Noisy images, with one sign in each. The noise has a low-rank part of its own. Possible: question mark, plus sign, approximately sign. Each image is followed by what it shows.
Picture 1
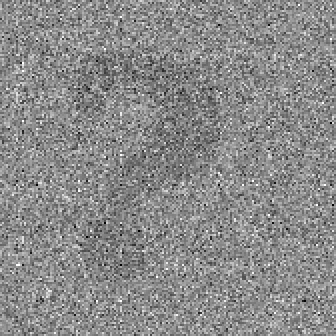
question mark
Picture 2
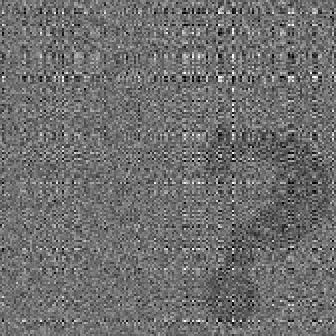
question mark
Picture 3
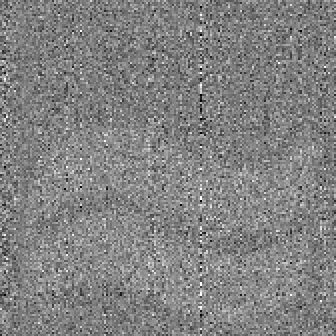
approximately sign
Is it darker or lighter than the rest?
lighter
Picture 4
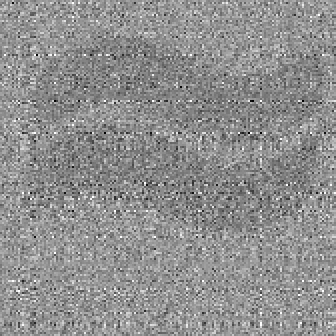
approximately sign
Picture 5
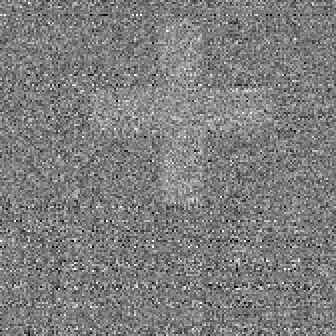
plus sign
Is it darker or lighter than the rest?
lighter
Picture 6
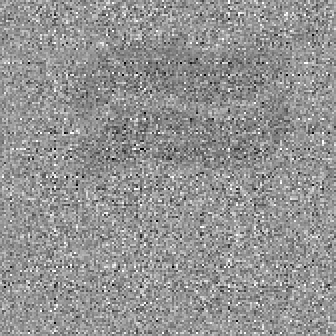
approximately sign
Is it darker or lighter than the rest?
darker
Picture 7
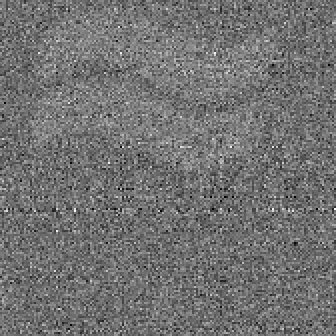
approximately sign
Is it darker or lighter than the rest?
lighter
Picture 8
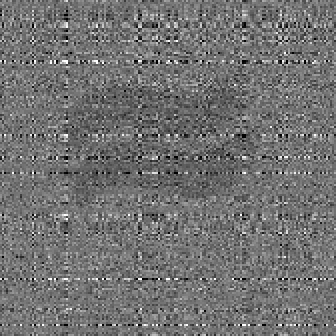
approximately sign
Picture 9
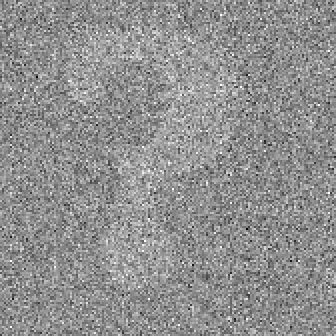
question mark
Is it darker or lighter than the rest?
lighter
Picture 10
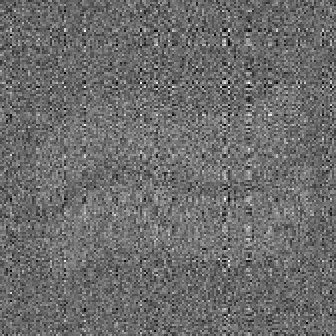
approximately sign
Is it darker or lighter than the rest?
lighter
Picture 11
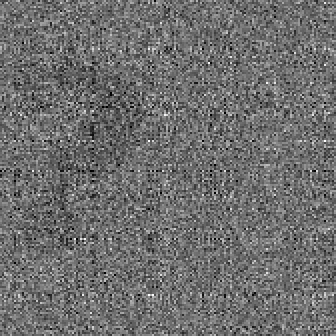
question mark
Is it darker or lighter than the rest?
darker
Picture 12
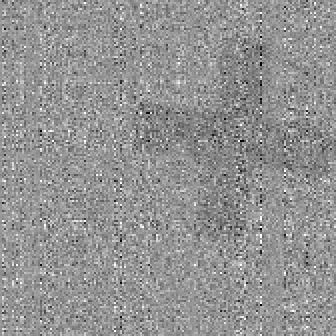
plus sign
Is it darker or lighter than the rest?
darker
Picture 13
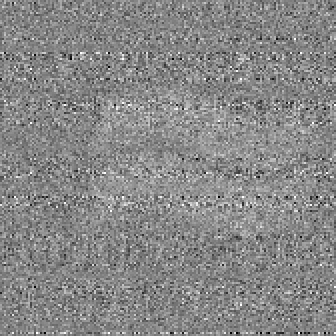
approximately sign
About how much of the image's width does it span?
two thirds
